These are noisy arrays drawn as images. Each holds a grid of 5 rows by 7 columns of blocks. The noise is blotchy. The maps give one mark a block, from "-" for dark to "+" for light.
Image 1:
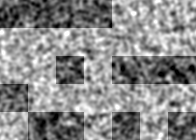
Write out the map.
----+++
+++++++
++-+---
-++++++
+--+-+-
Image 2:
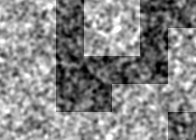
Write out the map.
++-++--
++-++-+
++----+
++--+++
++++++-
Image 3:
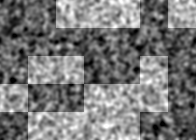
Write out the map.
--+++-+
-------
-++--+-
+--+++-
-++++--
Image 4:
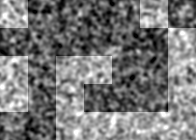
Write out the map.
+----+-
------+
+-++--+
+-+---+
--+++++
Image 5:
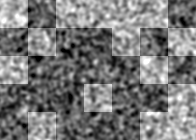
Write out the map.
+-++++-
-+--+-+
+----+-
---+--+
-+---++
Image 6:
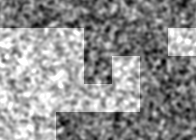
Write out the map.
-------
+++---+
+++-+--
+++++--
++-----
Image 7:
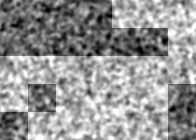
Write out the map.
----+++
------+
+++++++
+-++++-
-+++++-
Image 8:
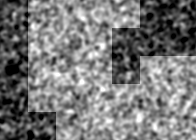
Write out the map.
-++++--
-+++---
-+++-++
-++++++
--+++++
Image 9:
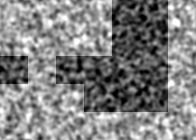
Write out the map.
++++--+
++++--+
-+----+
+++---+
+++++++
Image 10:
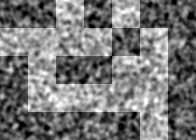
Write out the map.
--+-+--
++++-+-
-+--++-
-+++++-
-----+-
